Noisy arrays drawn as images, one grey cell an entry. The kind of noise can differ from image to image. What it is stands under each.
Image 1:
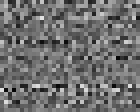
rows of uneven size
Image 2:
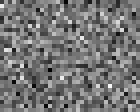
independent entries
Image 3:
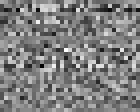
rows of uneven size
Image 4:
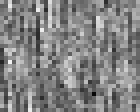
streaked along the columns
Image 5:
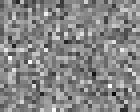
independent entries
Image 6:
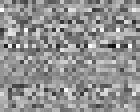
rows of uneven size
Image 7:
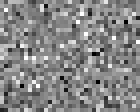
heavy tails
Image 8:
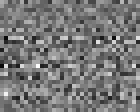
rows of uneven size
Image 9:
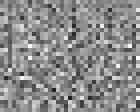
low rank plus noise
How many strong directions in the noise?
two
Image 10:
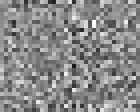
low rank plus noise
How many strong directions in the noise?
three or four
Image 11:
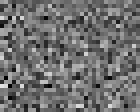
low rank plus noise
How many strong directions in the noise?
two
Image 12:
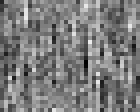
streaked along the columns
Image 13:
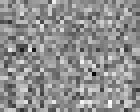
low rank plus noise
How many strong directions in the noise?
one
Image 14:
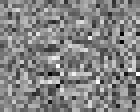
low rank plus noise
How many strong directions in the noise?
one
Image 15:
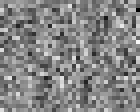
low rank plus noise
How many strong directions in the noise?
two
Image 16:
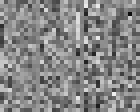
columns of uneven size
